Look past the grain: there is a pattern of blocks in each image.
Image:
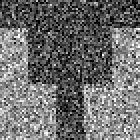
left and right mirror each other
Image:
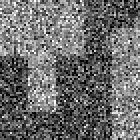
no symmetry
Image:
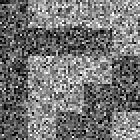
no symmetry
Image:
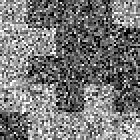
mirrored about the diagonal from the bottom left
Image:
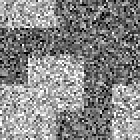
mirrored about the diagonal from the bottom left
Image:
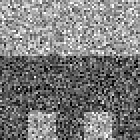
left and right mirror each other
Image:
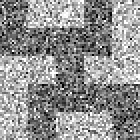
the same after a half turn
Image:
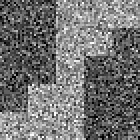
the same after a half turn
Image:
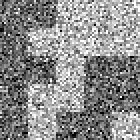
no symmetry
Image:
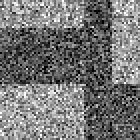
no symmetry
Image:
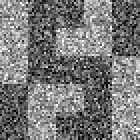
the same after a half turn
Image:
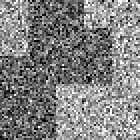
no symmetry
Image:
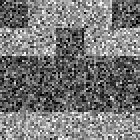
left and right mirror each other
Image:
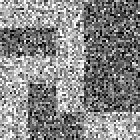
no symmetry
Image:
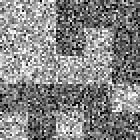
no symmetry
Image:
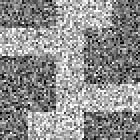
the same after a half turn
